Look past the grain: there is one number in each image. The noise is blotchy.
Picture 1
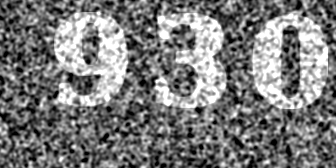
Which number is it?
930
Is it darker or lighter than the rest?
lighter
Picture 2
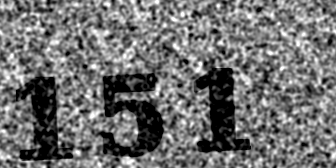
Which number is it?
151
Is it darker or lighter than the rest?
darker
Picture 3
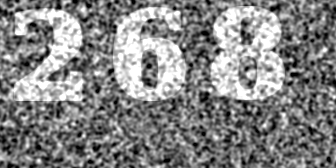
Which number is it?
268
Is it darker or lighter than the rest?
lighter
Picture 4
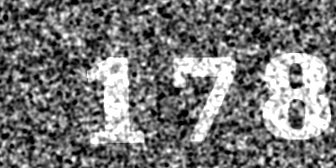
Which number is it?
178
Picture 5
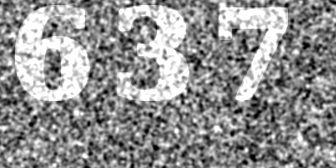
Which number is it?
637
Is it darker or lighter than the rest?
lighter
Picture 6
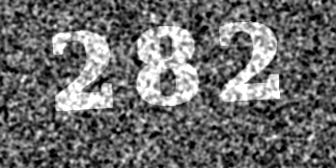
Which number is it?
282
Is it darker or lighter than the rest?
lighter
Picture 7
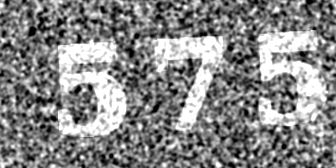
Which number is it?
575
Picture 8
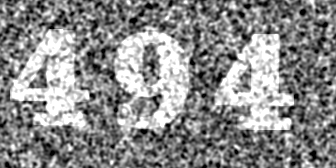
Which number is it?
494
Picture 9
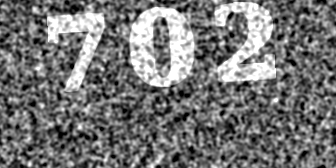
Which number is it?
702
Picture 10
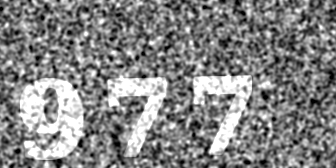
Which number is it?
977
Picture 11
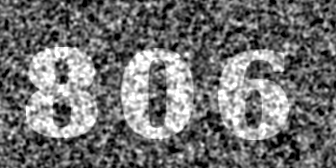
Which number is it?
806
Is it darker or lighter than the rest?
lighter
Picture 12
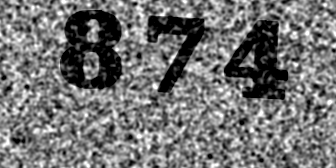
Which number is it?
874
